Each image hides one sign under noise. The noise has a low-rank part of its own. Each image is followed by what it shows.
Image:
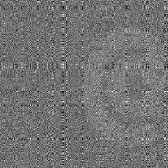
at sign
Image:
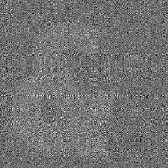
ampersand
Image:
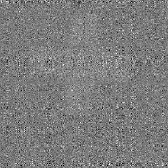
plus sign
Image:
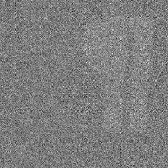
pilcrow
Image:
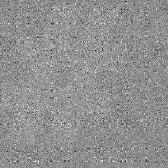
hash sign
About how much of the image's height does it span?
nearly all
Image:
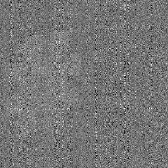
hash sign
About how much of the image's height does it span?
two thirds
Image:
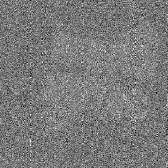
not-equal sign
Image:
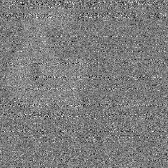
ampersand
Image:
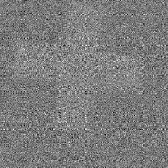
plus sign
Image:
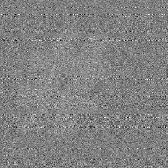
hash sign
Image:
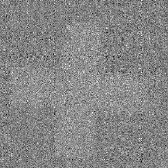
plus sign
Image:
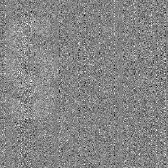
section sign
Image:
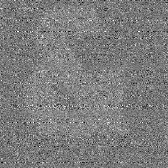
ampersand
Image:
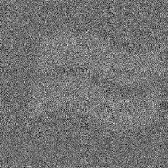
approximately sign
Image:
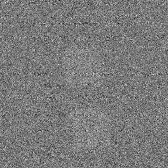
colon
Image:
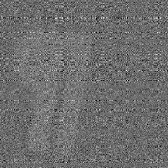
pilcrow
